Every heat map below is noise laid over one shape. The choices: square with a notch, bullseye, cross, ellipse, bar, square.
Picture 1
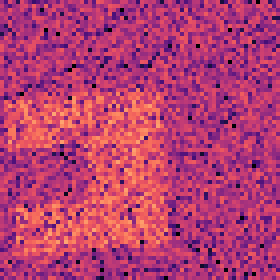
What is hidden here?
light square with a notch
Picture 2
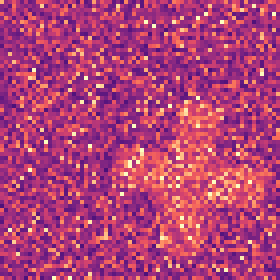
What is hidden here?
light cross
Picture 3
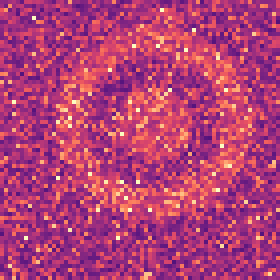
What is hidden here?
light bullseye
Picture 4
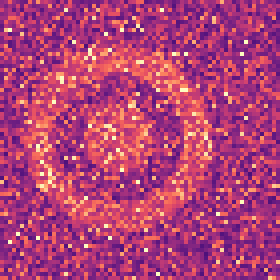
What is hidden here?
light bullseye
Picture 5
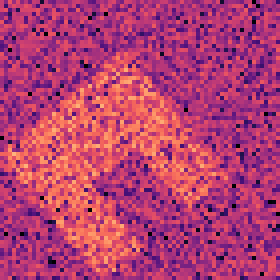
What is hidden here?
light square with a notch
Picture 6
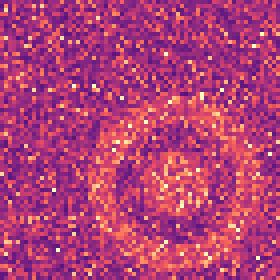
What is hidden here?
light bullseye
